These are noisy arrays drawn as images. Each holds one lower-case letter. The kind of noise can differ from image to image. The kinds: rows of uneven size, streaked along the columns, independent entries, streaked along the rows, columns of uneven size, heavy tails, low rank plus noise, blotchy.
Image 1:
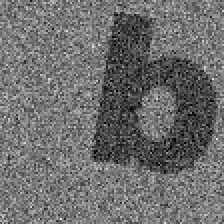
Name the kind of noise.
independent entries
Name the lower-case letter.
b
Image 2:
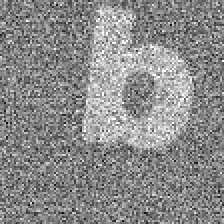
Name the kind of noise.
low rank plus noise
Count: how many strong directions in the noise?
two
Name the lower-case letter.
b
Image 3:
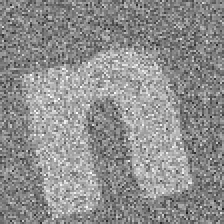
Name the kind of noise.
independent entries
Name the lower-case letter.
n
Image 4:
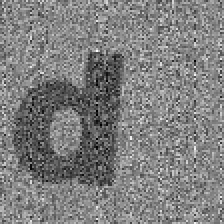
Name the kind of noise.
columns of uneven size
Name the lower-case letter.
d
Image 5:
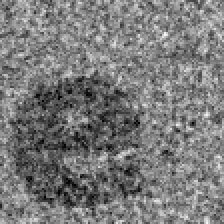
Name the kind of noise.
blotchy
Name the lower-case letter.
e
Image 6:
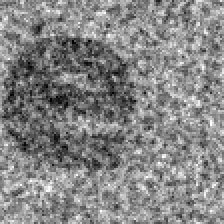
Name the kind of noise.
blotchy
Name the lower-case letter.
e
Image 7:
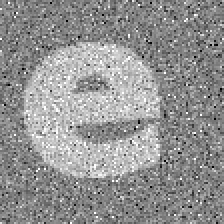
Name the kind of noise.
heavy tails
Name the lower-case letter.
e
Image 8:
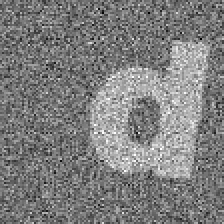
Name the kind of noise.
low rank plus noise
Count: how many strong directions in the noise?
two
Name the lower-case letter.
d
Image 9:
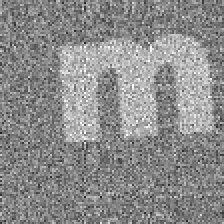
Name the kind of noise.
low rank plus noise
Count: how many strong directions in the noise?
one
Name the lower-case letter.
m
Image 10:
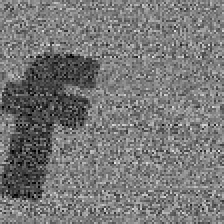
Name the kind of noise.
rows of uneven size
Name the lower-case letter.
f
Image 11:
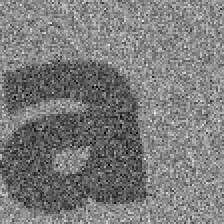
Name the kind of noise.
independent entries
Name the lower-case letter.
a
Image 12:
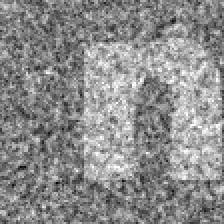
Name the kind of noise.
blotchy
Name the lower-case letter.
n
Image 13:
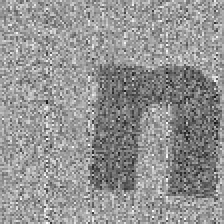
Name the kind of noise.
columns of uneven size
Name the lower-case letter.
n
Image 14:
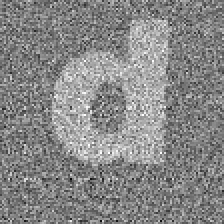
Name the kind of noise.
low rank plus noise
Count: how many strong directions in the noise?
one
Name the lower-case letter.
d
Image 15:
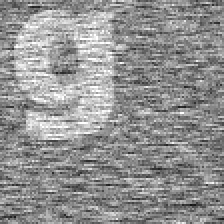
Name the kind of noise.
streaked along the rows
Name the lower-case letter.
g
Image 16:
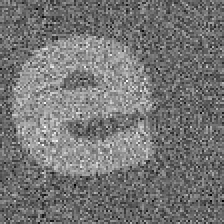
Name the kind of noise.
low rank plus noise
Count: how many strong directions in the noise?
five to eight
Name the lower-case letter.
e
